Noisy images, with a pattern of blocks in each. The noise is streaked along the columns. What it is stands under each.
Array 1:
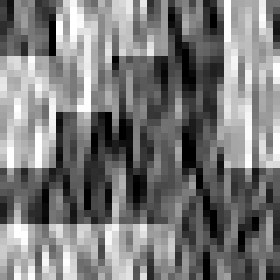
mirrored about the diagonal from the top left
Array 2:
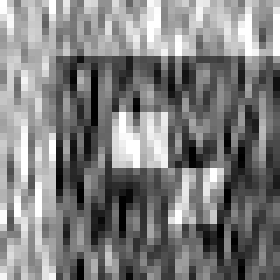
mirrored about the diagonal from the top left
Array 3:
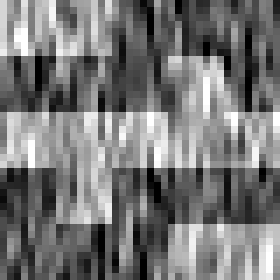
the same after a half turn
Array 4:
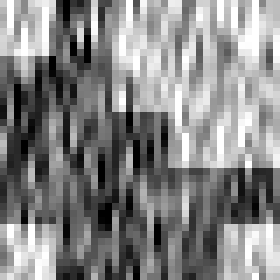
mirrored about the diagonal from the bottom left
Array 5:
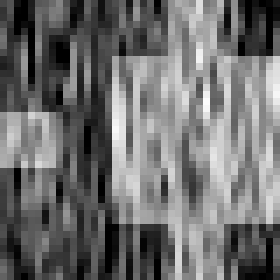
top and bottom mirror each other
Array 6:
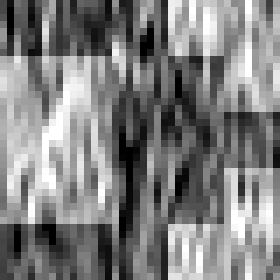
top and bottom mirror each other
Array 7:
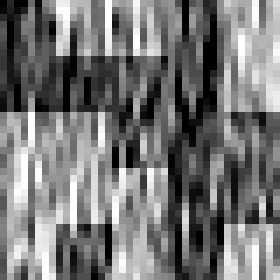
no symmetry
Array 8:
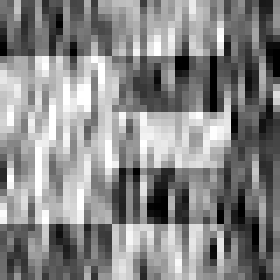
top and bottom mirror each other
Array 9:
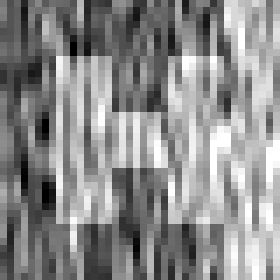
top and bottom mirror each other
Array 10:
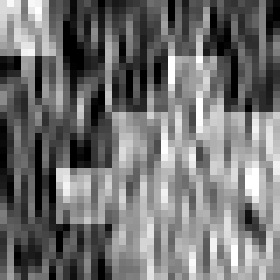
mirrored about the diagonal from the top left
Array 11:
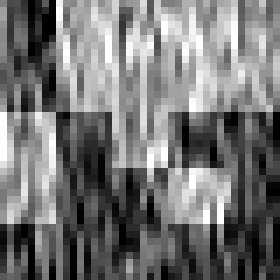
no symmetry
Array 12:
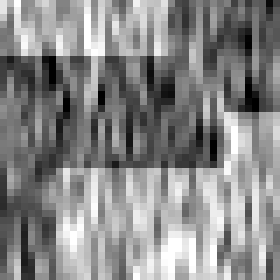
no symmetry
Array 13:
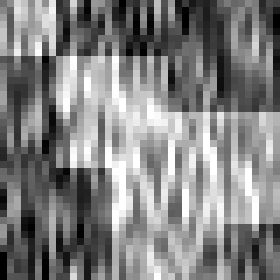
mirrored about the diagonal from the top left
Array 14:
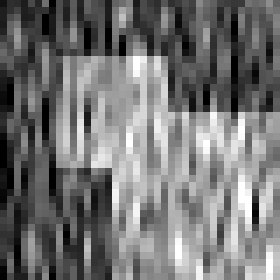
mirrored about the diagonal from the top left
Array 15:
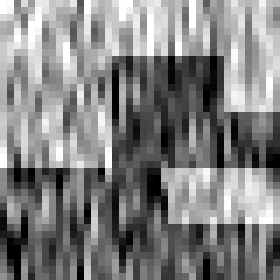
no symmetry
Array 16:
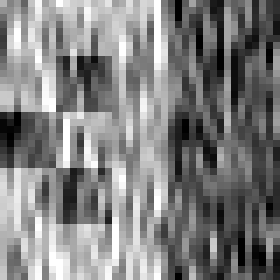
top and bottom mirror each other
